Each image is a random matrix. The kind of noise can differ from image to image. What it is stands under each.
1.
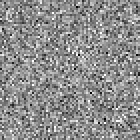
independent entries
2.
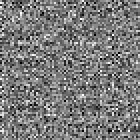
low rank plus noise
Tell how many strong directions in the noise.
five to eight
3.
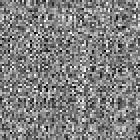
low rank plus noise
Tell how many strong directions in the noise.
three or four
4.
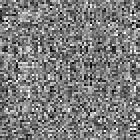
low rank plus noise
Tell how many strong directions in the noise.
two
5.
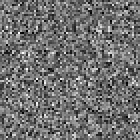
low rank plus noise
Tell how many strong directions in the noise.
five to eight
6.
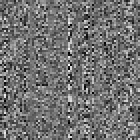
columns of uneven size
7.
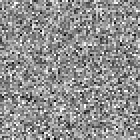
independent entries
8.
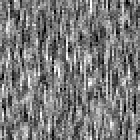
streaked along the columns
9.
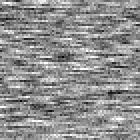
streaked along the rows
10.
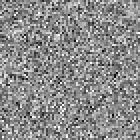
independent entries
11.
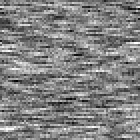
streaked along the rows
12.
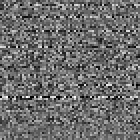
rows of uneven size
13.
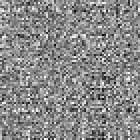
low rank plus noise
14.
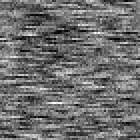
streaked along the rows
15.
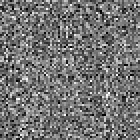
low rank plus noise
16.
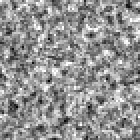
blotchy
